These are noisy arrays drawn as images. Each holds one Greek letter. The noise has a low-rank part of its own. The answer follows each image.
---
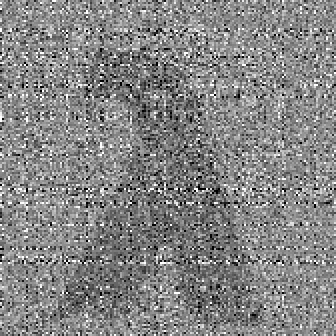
dark lambda
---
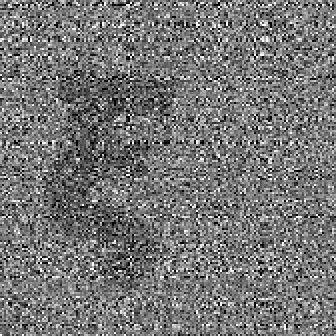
dark xi
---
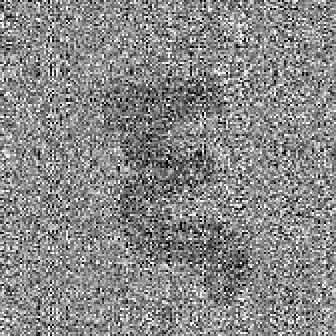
dark xi
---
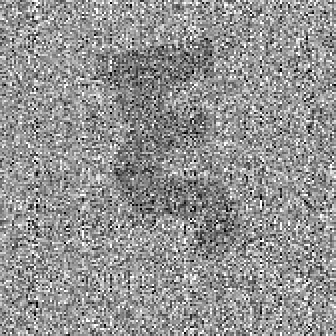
dark xi
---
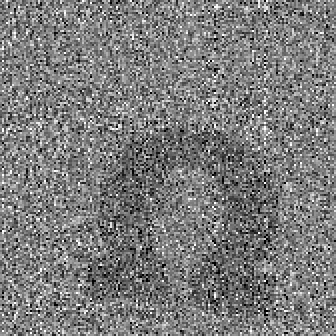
dark omega
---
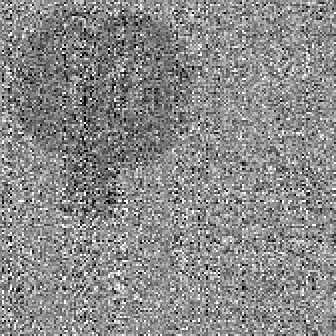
dark phi
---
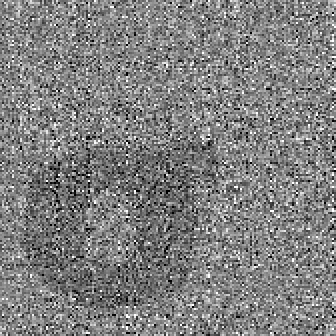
dark sigma
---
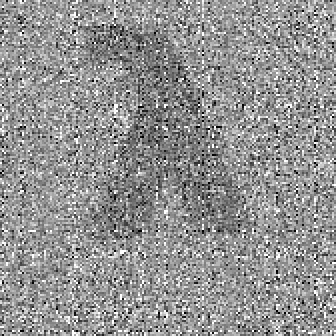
dark lambda
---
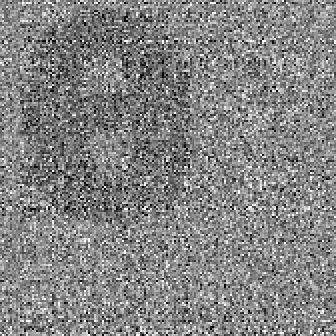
dark theta
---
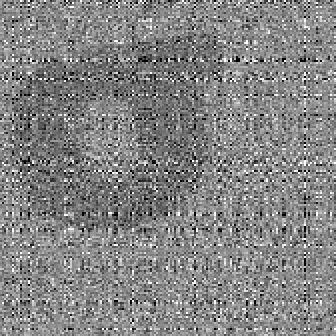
dark sigma
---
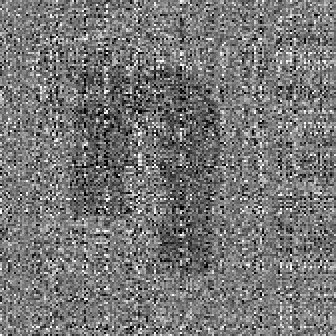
dark eta
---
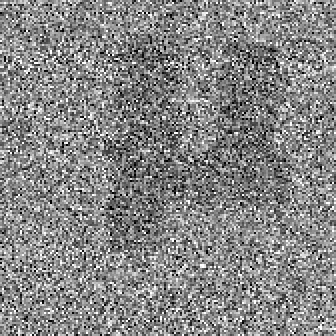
dark mu
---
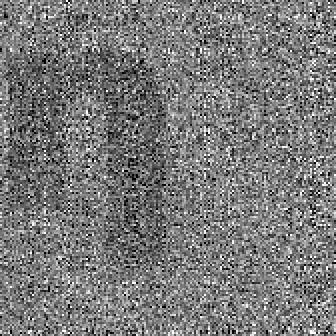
dark eta
